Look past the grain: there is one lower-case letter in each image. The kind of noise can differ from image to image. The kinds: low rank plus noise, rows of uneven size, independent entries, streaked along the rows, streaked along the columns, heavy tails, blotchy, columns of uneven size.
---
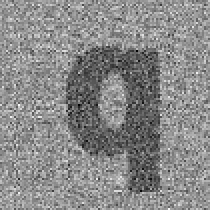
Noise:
low rank plus noise
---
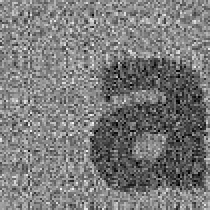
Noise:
low rank plus noise
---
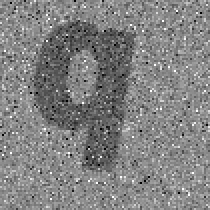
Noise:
heavy tails
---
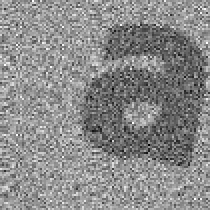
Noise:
low rank plus noise
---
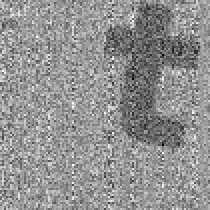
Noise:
columns of uneven size
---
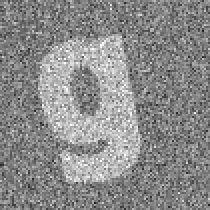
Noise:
independent entries
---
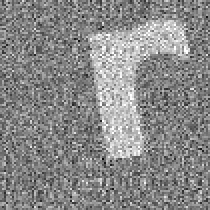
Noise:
low rank plus noise
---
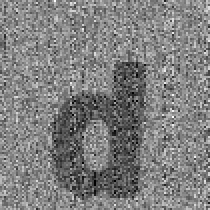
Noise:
columns of uneven size
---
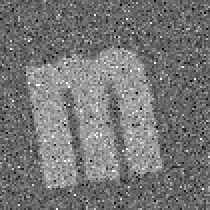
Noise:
heavy tails
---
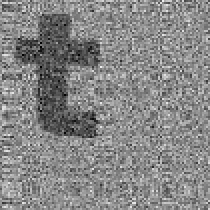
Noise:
low rank plus noise
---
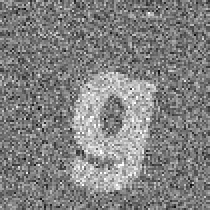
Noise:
low rank plus noise
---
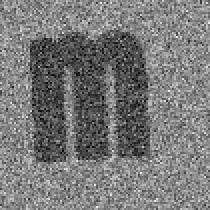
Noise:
independent entries
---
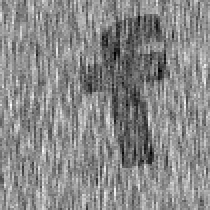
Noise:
streaked along the columns
